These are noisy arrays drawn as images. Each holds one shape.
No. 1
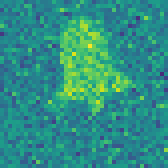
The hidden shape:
bell
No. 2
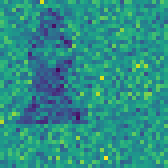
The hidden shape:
chess bishop
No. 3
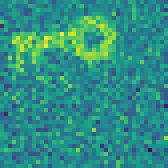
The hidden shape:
key
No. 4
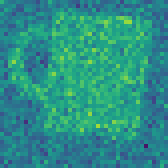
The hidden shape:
cup
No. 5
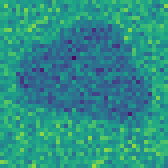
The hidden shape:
cloud
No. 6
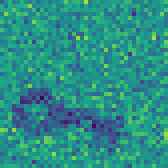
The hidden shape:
key
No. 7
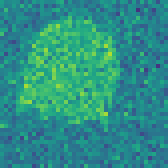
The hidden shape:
ghost
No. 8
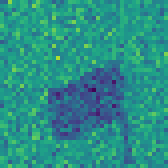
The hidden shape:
flag
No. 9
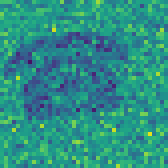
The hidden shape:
telephone
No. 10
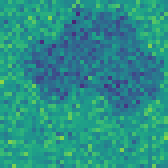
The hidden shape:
car
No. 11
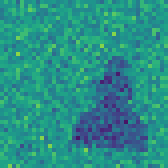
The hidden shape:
chess pawn
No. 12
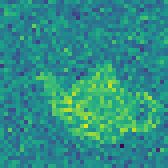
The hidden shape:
teapot
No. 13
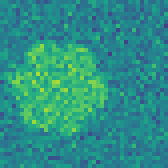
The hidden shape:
flower
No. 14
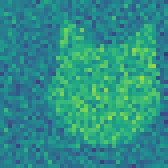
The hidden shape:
cat's head
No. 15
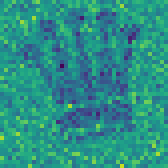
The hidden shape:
chess queen
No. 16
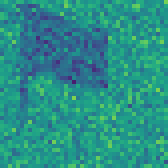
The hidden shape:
flag
